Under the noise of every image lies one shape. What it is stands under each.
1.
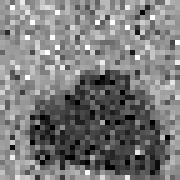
dark cloud
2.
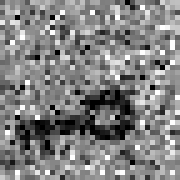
dark key
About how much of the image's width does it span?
two thirds
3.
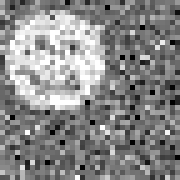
light smiling face
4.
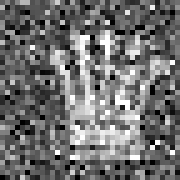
light chess queen
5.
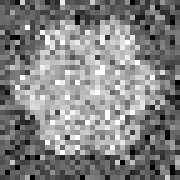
light flower
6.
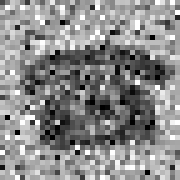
dark telephone
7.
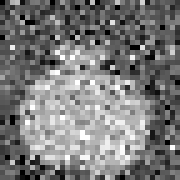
light apple
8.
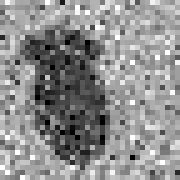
dark footprint
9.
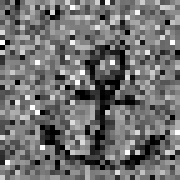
dark anchor
